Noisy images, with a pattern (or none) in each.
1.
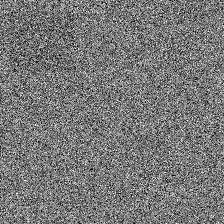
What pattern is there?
one block
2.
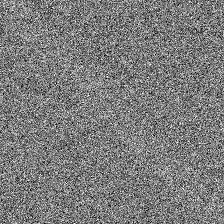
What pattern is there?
a diagonal band
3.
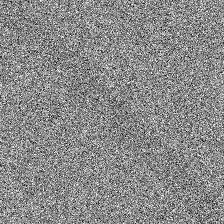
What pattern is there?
a diagonal band
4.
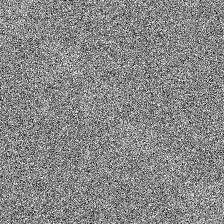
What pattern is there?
blocks along the diagonal
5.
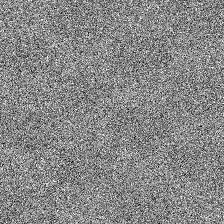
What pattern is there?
a checkerboard
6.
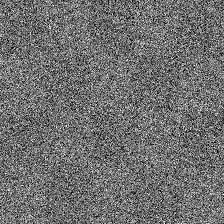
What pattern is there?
a checkerboard
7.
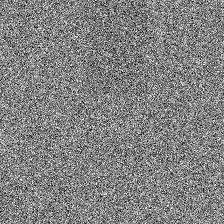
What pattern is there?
one block
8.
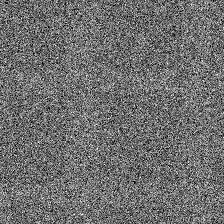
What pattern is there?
bands of rows crossing bands of columns
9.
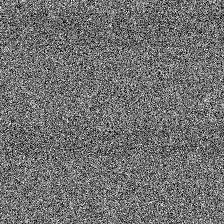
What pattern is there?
bands of rows
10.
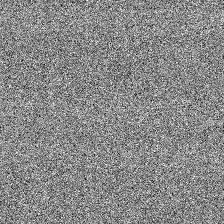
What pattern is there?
bands of rows
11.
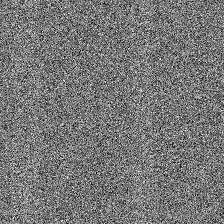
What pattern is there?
bands of columns
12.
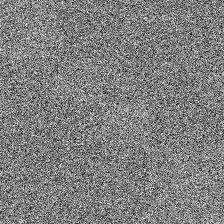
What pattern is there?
blocks along the diagonal
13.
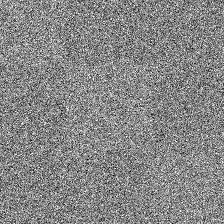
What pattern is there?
blocks along the diagonal
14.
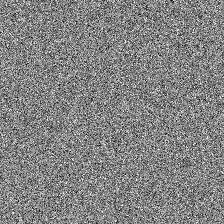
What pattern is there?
only noise
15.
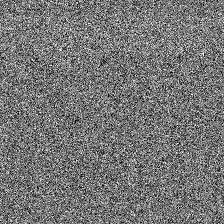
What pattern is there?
one band of rows
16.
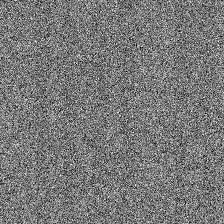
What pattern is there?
bands of columns
